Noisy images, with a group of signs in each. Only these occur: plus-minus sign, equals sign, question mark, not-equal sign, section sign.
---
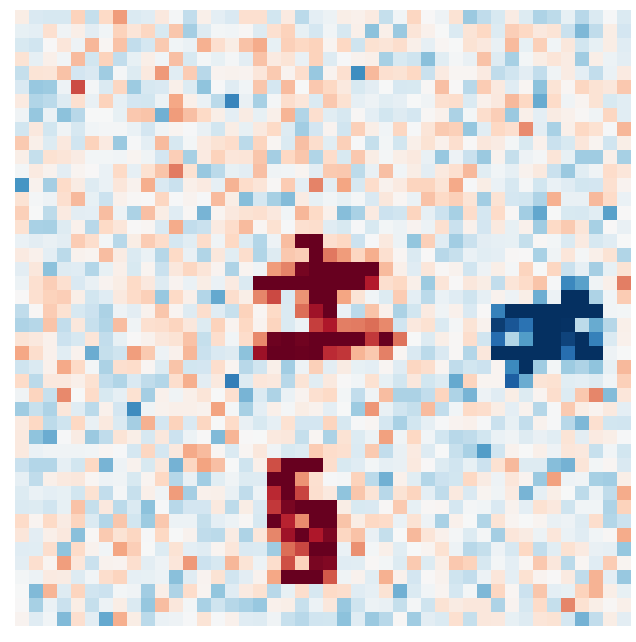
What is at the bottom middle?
section sign
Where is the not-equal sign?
middle right
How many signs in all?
3
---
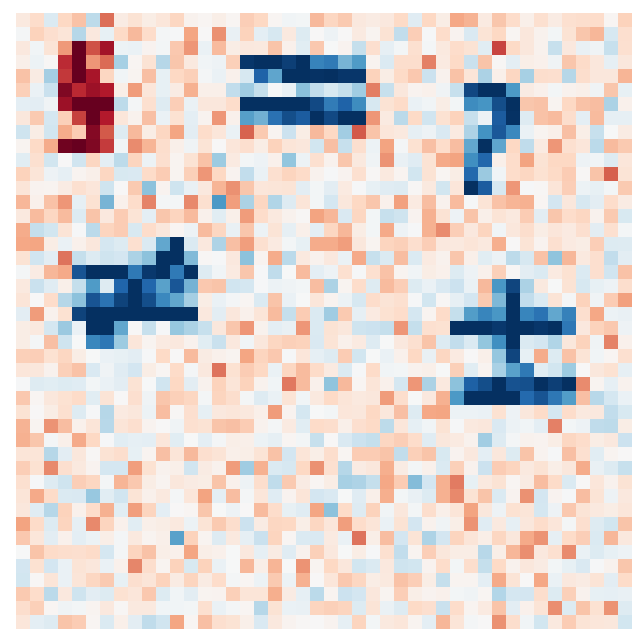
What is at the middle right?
plus-minus sign
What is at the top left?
section sign
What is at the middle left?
not-equal sign
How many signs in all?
5
